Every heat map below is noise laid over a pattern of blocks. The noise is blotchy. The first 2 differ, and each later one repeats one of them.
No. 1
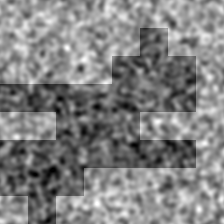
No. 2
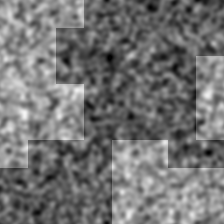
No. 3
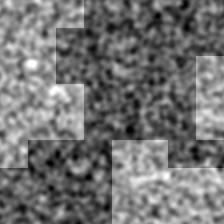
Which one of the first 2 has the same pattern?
2
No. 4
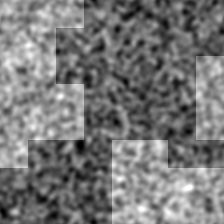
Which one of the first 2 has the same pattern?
2
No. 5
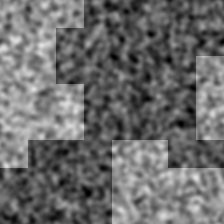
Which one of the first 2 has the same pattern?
2
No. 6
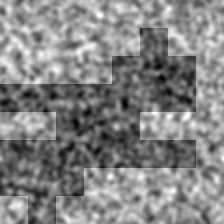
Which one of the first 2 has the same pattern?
1
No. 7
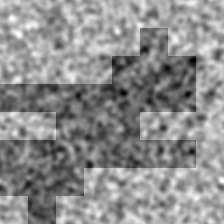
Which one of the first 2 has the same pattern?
1
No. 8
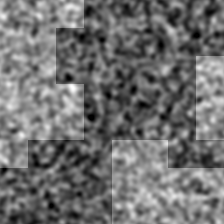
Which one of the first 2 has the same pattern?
2
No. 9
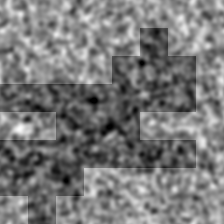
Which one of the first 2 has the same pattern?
1
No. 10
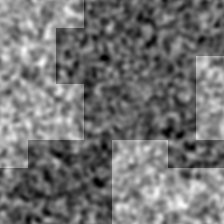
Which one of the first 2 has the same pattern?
2
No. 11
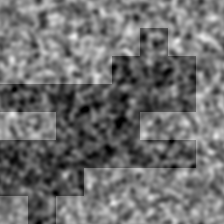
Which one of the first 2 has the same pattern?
1
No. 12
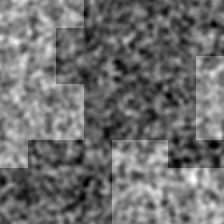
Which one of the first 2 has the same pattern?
2
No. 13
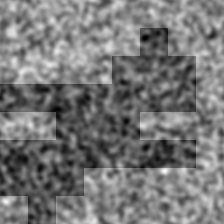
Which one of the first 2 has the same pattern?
1
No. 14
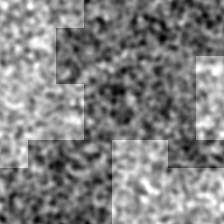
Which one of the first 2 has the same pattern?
2
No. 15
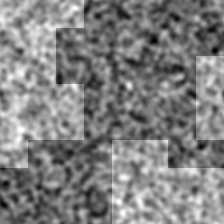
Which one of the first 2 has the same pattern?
2
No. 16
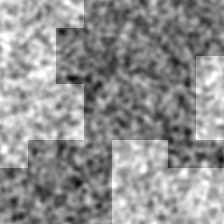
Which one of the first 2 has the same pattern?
2
